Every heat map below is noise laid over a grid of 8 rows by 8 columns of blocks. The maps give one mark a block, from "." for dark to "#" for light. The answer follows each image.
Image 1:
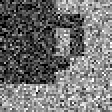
. . . . # # # #
. . . . . . # #
. . . . # . # #
. . . . # . # #
. . . . . # # #
. . . . # # # #
# # # # # # # #
# # # # # # # #
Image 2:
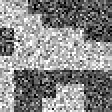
# # . . . . . .
# # # . . . . .
. # # # # # . .
. # # # # # # #
# # # # # # # #
# . . . . . . .
# . . . # # . .
# . . # # # . .
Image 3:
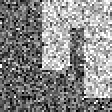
. . . # # # # #
. . . # # # # #
. . . # # . # #
. . . # # . # #
. . . # # . # #
. . . . . . # #
. . . . . . # #
. . . . . . . .
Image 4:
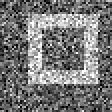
. . . . . . . .
. . # # # # # .
. . # . . . # .
. . # . . . # .
. . # . . . # .
. . # # # # # .
. . . . . . . .
. . . . . . . .
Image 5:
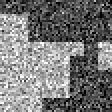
. . . . . . . .
# # . . . . . .
# # . . . . . .
# # # # # # . #
# # # # # . . #
# # # # # . . .
# # # # # . . .
# # # . . . . .
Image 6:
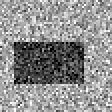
# # # # # # # #
# # # # # # # #
# # # # # # # #
# . . . . . # #
# . . . . . # #
# . . . . . # #
# # # # # # # #
# # # # # # # #
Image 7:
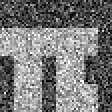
. . . . . . . .
. . . . . . . .
# # # # # # # .
# # # # # # # .
. # # . # # . .
. # # . # # . .
. # # . # # # .
. # # . # # # .
